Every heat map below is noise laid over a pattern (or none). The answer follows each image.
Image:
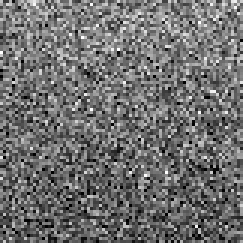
a smooth slope
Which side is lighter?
top
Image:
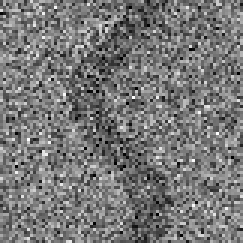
a wavy band
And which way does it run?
top to bottom
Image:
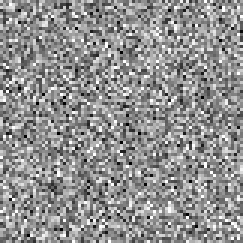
only noise
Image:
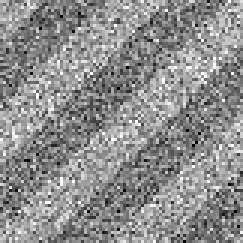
diagonal stripes
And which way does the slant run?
bottom left to top right
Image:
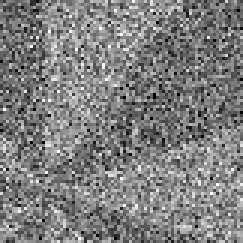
spokes from one point
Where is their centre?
bottom left
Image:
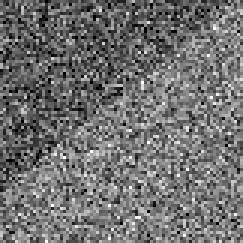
a sharp edge
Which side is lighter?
bottom right
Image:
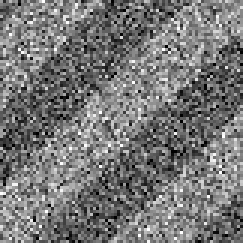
diagonal stripes
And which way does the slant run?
bottom left to top right
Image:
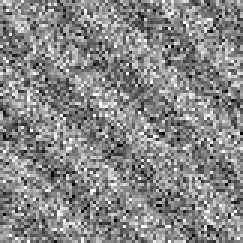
diagonal stripes
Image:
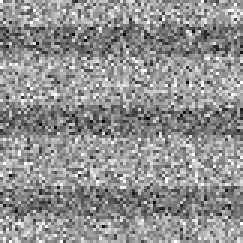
horizontal stripes
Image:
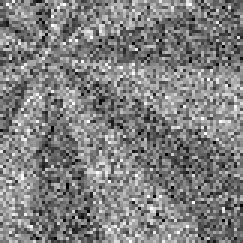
spokes from one point
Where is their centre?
top left
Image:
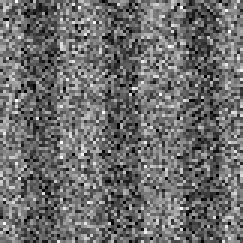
vertical stripes
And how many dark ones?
3
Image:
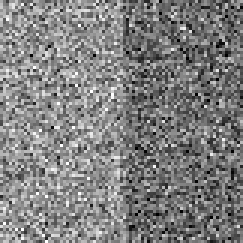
a sharp edge
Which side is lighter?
left
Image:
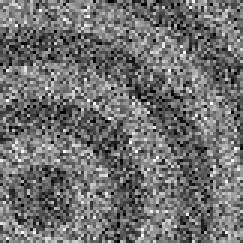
rings round one point
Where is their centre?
bottom left
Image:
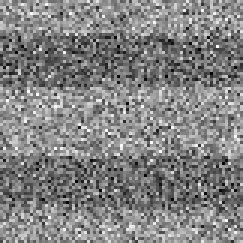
horizontal stripes
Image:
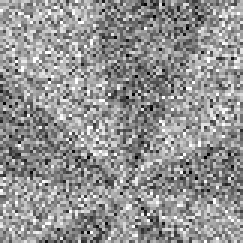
spokes from one point
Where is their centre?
bottom middle
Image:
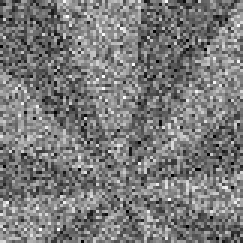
spokes from one point
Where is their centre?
bottom middle
